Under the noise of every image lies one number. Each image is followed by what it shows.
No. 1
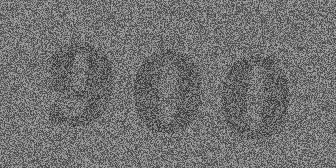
900
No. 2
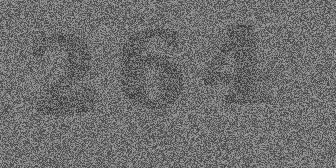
264
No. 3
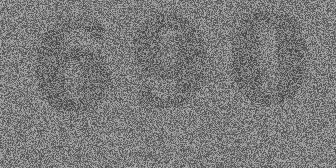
690
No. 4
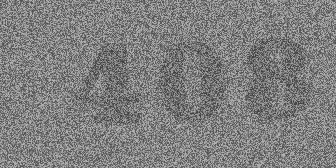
408
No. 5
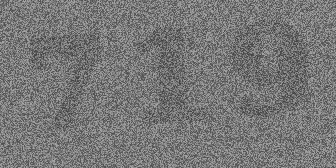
719
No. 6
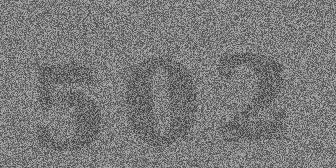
502
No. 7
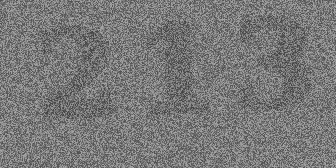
213
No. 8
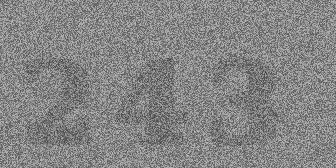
243
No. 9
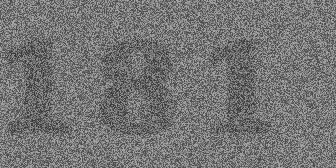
181
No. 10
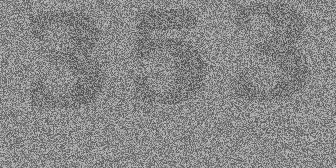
353
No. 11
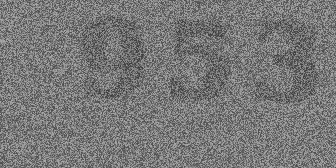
953
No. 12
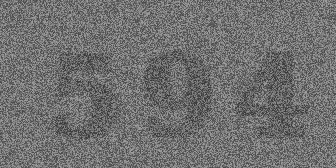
594
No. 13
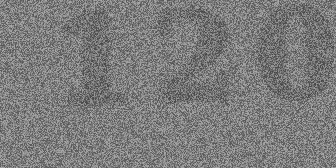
120
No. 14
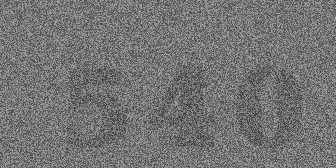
540
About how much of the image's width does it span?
two thirds
